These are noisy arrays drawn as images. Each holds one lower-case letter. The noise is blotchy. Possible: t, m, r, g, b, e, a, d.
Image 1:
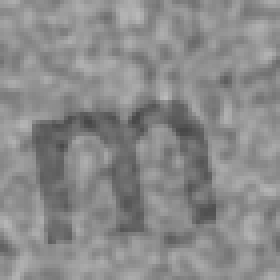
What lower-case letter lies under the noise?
m
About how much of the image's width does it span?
two thirds
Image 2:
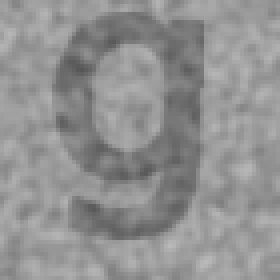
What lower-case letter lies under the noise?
g
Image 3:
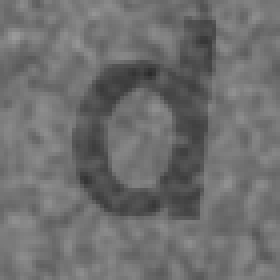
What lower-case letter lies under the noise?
d
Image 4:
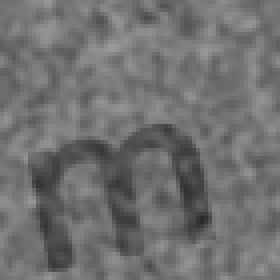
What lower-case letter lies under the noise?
m
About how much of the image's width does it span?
two thirds
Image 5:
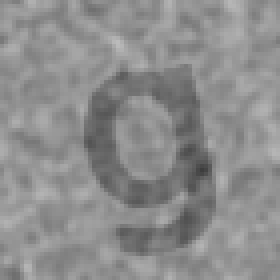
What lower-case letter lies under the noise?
g
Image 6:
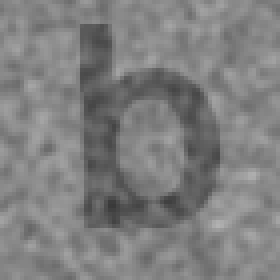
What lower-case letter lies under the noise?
b
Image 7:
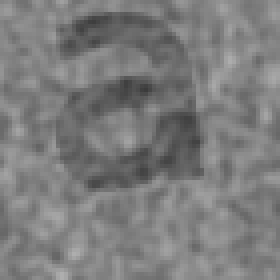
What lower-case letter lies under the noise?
a
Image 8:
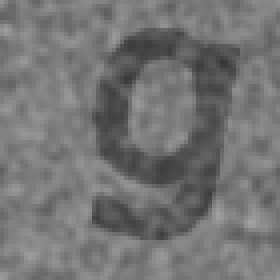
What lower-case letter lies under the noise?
g
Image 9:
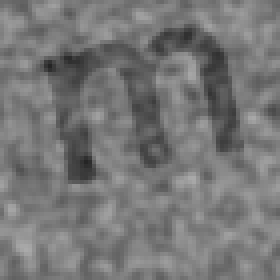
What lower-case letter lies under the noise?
m
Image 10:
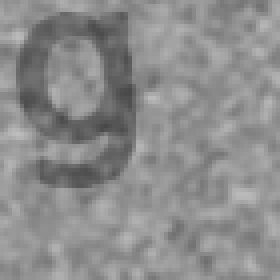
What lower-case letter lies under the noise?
g
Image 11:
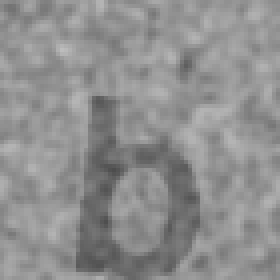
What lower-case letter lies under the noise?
b
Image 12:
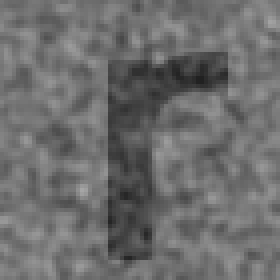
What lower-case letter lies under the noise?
r
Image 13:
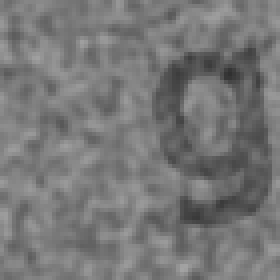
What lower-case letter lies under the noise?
g
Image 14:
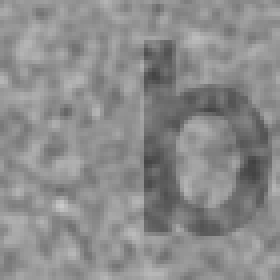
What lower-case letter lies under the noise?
b
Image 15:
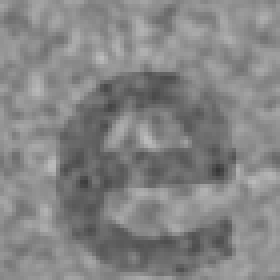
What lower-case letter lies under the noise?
e
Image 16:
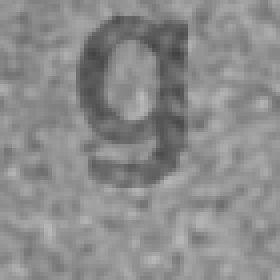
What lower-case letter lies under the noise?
g
